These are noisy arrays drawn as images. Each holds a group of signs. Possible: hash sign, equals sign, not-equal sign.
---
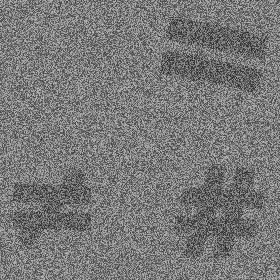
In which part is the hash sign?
bottom right
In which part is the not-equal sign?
bottom left
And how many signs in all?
3
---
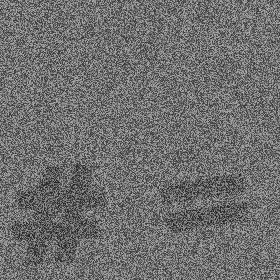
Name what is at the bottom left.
hash sign
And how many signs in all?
2
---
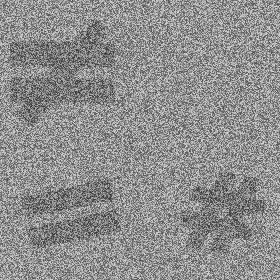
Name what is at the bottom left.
equals sign
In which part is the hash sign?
bottom right
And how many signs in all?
3
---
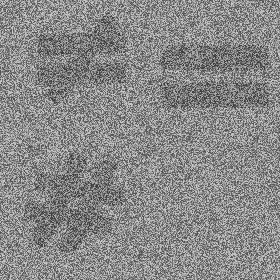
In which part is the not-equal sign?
top left
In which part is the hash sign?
bottom left
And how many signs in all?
3
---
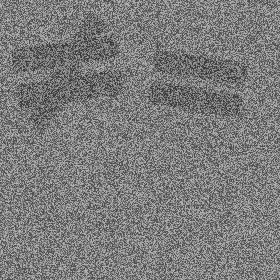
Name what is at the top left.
not-equal sign
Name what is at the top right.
equals sign
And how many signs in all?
2
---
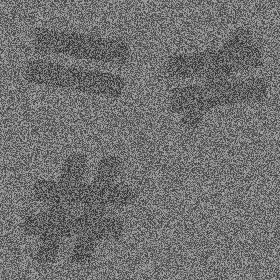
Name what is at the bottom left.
hash sign
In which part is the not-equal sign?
top right
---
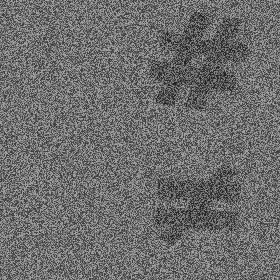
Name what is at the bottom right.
not-equal sign
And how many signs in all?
2
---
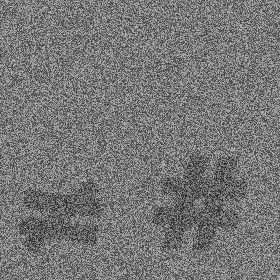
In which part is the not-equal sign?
bottom left
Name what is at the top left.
nothing
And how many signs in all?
2
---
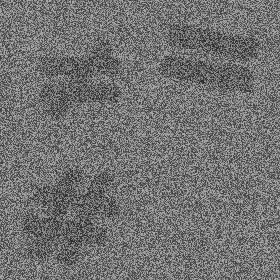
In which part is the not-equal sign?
top left
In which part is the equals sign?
top right
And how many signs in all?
3
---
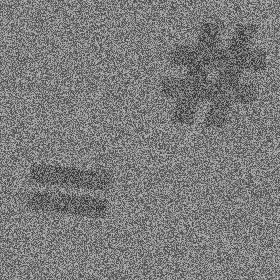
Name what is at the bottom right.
nothing
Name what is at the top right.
hash sign
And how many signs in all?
2
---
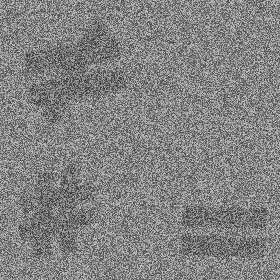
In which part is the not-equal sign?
top left
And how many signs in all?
3
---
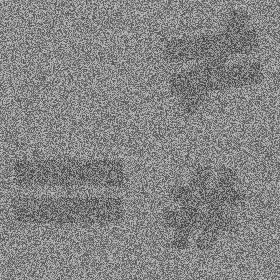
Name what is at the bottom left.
equals sign
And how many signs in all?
3
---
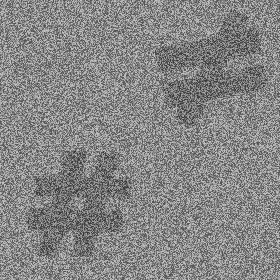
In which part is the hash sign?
bottom left
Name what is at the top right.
not-equal sign
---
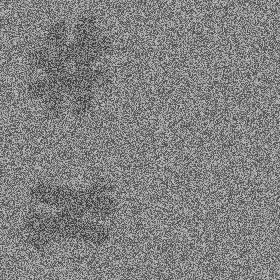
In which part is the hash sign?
top left
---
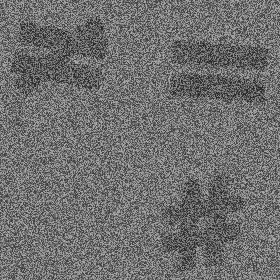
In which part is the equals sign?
top right
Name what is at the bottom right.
hash sign
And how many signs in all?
3
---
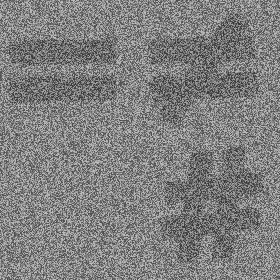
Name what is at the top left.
equals sign
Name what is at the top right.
not-equal sign
